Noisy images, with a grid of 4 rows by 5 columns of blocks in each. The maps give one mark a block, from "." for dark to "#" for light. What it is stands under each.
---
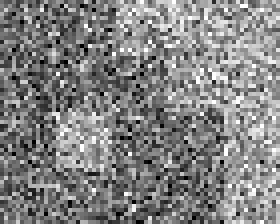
..###
...##
.#..#
....#
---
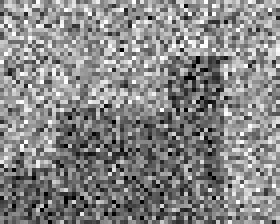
#####
###.#
#...#
....#
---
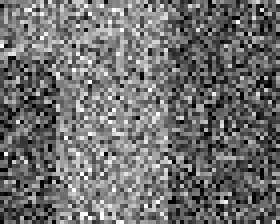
###..
.##..
.##..
.##..
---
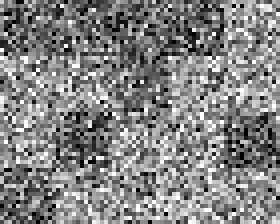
....#
##.##
#.##.
.####
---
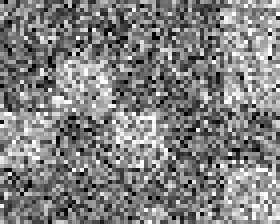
....#
.#..#
#.#..
....#
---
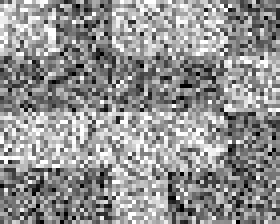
#.##.
....#
####.
..#..
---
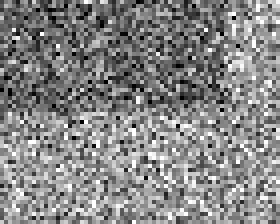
....#
....#
#####
#####
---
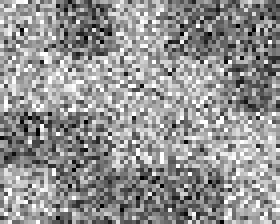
#.#..
####.
..###
#...#
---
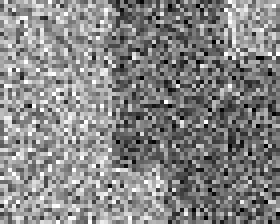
##..#
##...
##...
###..
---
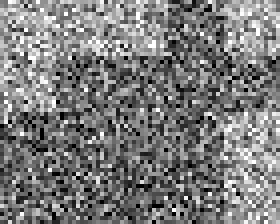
###.#
#....
....#
....#
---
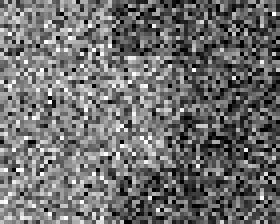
##...
###..
###..
##...
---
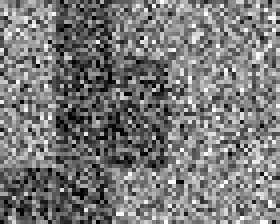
#.###
#..##
#..##
..###
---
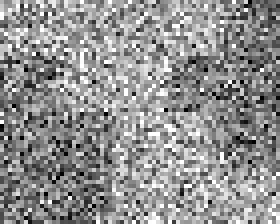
####.
.##..
..##.
..###
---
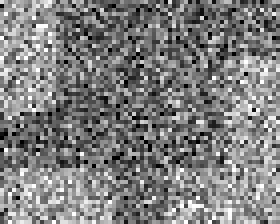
#....
#...#
....#
##.##
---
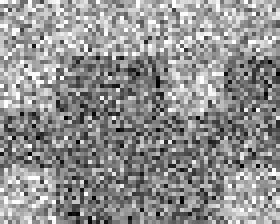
#####
#..#.
.....
#...#
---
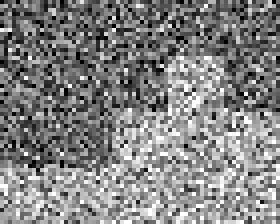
.....
...#.
..###
#####
